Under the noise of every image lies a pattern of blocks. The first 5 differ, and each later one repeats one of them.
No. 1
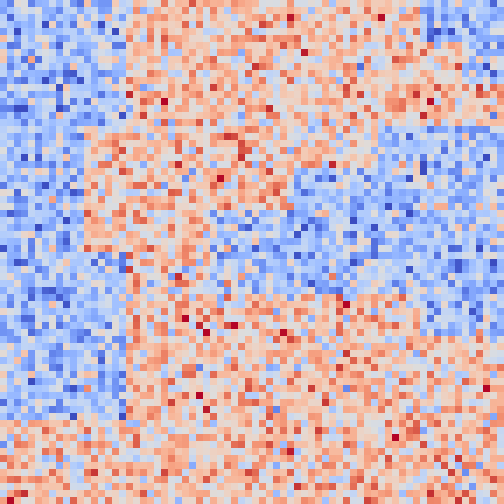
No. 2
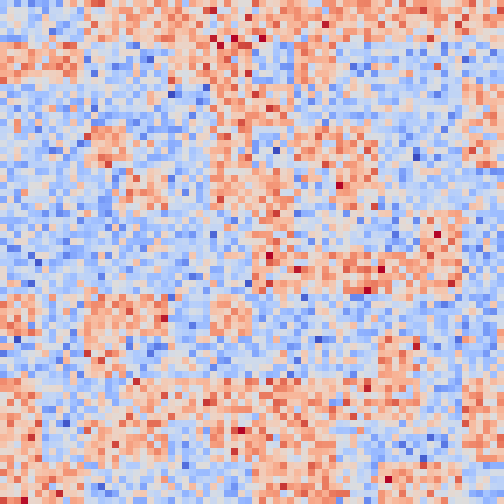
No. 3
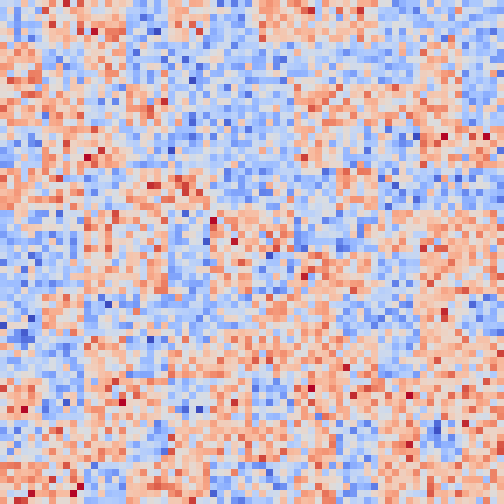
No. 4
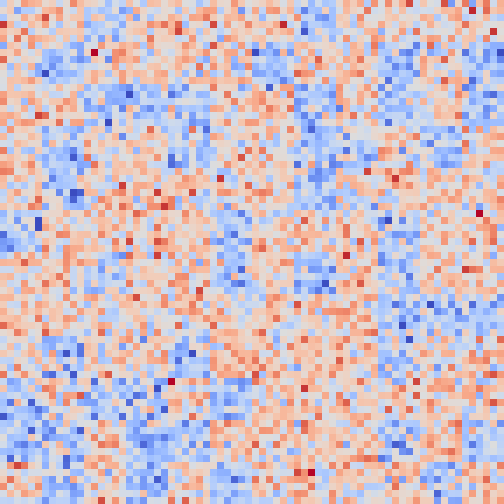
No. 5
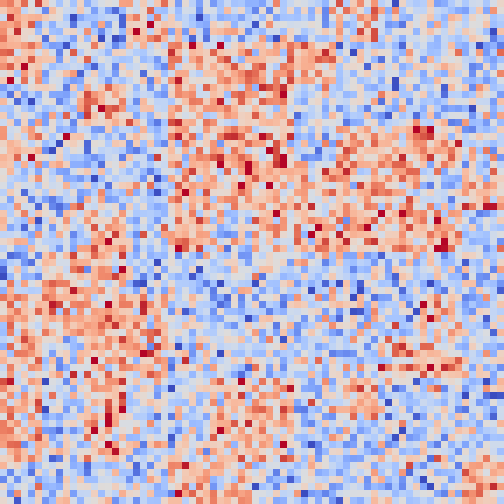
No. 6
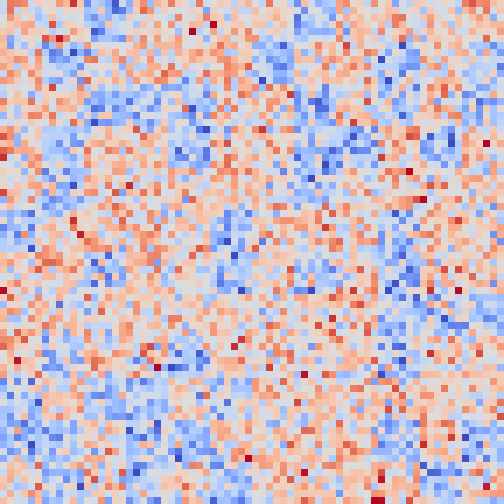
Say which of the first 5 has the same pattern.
4
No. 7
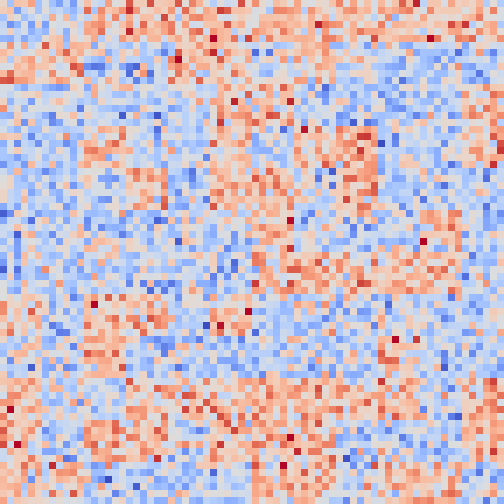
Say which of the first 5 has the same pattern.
2
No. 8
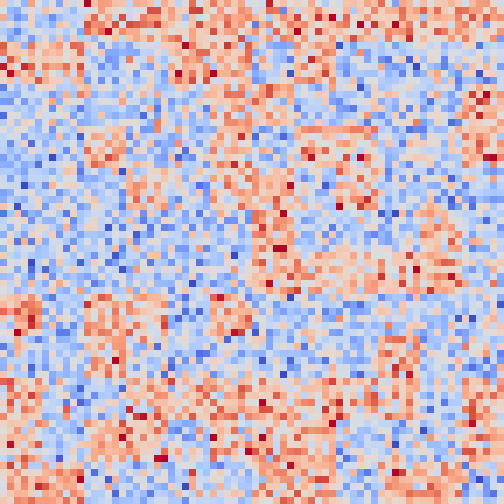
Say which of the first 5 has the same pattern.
2
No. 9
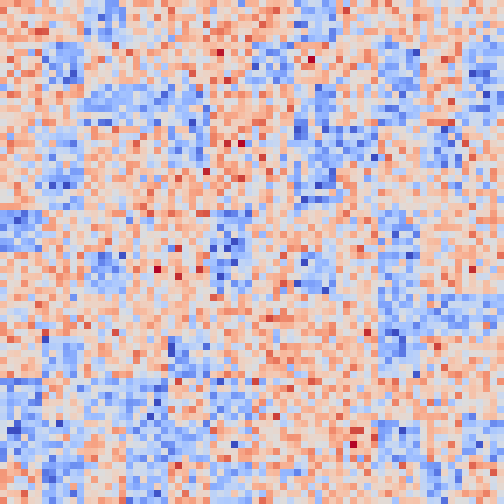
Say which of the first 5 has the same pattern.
4
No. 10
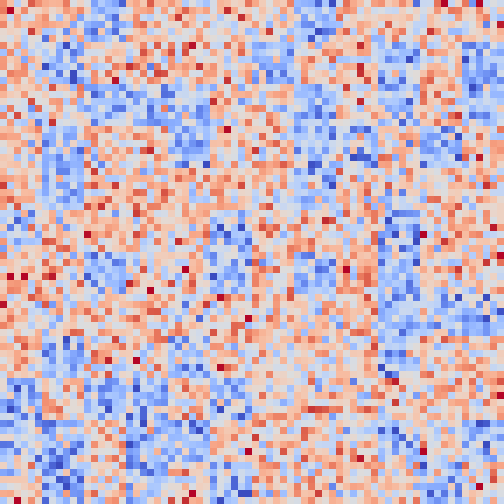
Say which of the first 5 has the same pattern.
4
